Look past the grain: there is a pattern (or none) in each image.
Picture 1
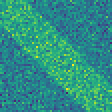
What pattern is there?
a diagonal band
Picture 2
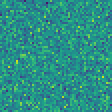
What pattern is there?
only noise
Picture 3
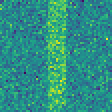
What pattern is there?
one band of columns
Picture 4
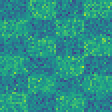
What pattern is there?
a checkerboard
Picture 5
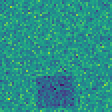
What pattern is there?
one block
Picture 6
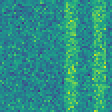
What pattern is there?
bands of columns
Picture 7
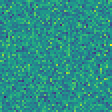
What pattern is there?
only noise
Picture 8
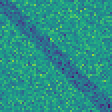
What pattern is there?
a diagonal band
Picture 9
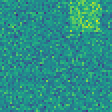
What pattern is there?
one block
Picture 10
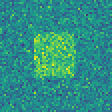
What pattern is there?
one block
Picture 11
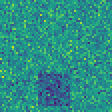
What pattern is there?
one block
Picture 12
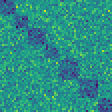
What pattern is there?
blocks along the diagonal
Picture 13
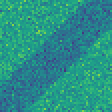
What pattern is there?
a diagonal band
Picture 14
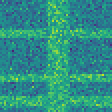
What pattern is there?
bands of rows crossing bands of columns
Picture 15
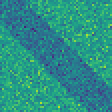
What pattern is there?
a diagonal band
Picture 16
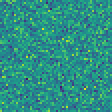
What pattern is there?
only noise
